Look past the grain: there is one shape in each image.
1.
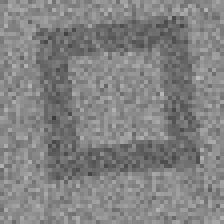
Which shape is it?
square frame
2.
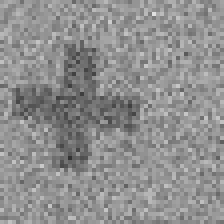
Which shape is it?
cross
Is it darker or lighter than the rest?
darker
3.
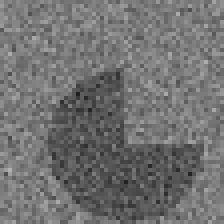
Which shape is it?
disc with a wedge cut out
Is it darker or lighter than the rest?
darker
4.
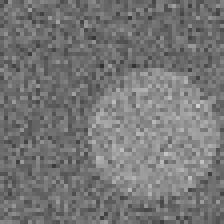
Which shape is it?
disc
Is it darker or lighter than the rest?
lighter
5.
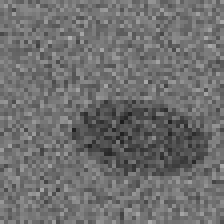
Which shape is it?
ellipse
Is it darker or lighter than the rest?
darker
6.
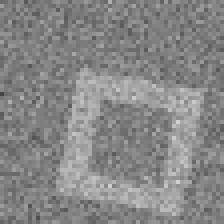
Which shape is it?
square frame
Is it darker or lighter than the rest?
lighter
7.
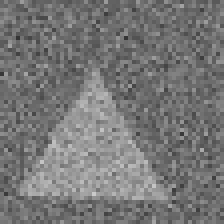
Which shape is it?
triangle
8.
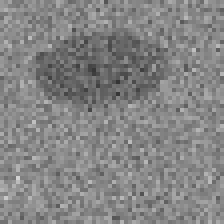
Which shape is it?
ellipse
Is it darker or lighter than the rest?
darker
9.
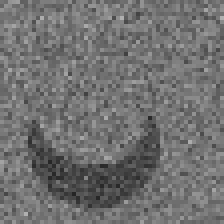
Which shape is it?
crescent
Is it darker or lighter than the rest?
darker
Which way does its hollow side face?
up
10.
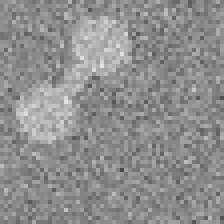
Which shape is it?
dumbbell
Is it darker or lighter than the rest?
lighter
